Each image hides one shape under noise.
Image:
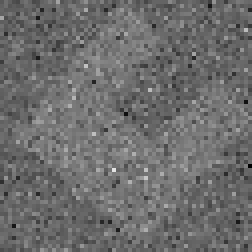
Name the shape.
square with a notch
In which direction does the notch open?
up and right
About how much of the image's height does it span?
nearly all
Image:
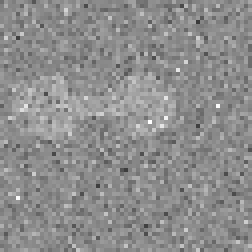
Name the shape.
dumbbell
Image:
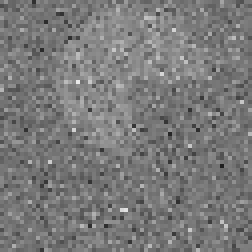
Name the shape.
disc with a wedge cut out
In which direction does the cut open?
down and right
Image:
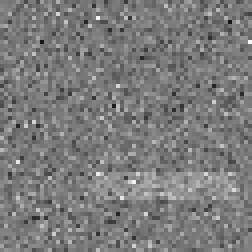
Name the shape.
bar
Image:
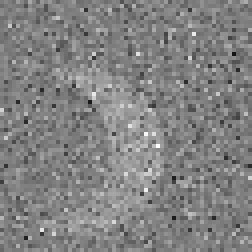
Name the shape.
crescent
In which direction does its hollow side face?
left
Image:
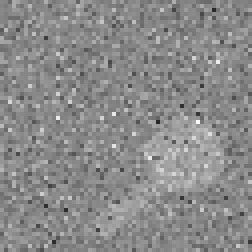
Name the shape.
lollipop
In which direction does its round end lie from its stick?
up and right
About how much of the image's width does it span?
half
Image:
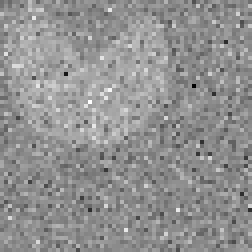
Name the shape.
disc with a wedge cut out
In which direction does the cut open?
up
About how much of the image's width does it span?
two thirds
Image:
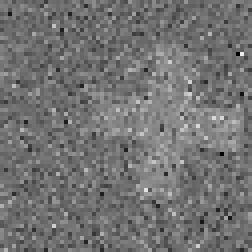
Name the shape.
cross
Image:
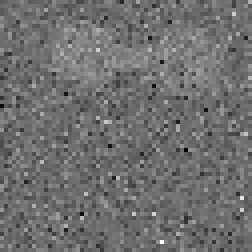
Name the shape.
dumbbell
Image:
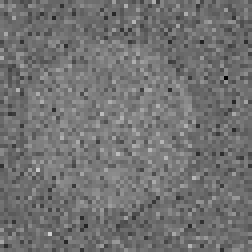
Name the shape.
disc
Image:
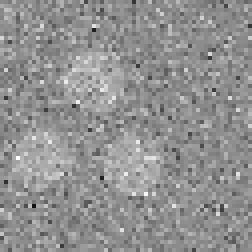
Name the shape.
three dots
